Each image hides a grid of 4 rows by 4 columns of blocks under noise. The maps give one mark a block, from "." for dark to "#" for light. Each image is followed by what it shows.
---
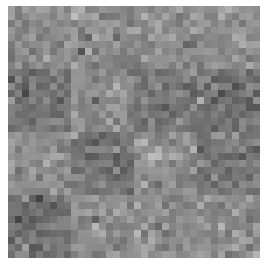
# # # #
. # . .
# . # .
. # # #
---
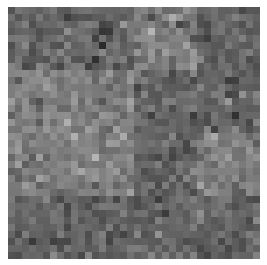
. . # .
# # . .
# # . #
. . . .
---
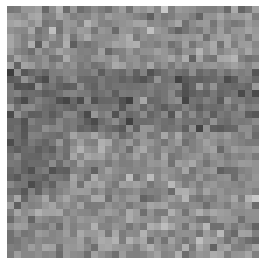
# # # #
. . . .
. # # #
# # # #
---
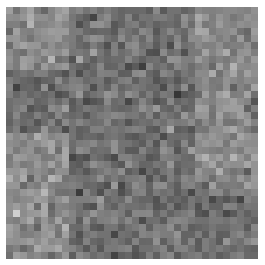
# . . #
. . . #
# . . #
# . . .
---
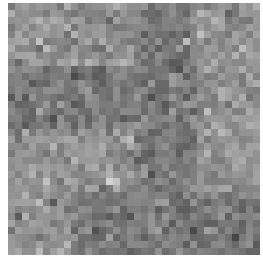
# # . #
. . . #
# # . #
# . . .
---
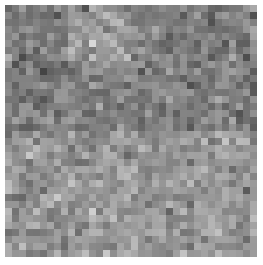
. # . .
. . . .
# # # #
# # # #
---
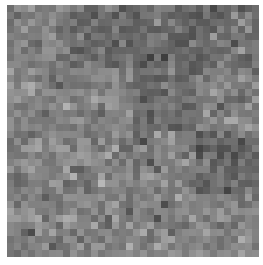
# . . .
# # . #
# # # .
# # # #
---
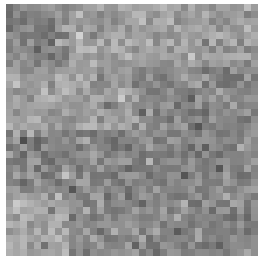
. # # #
# # . .
. . . .
# . . .
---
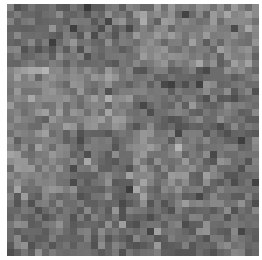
. . # #
# # . .
# . # .
. . . .
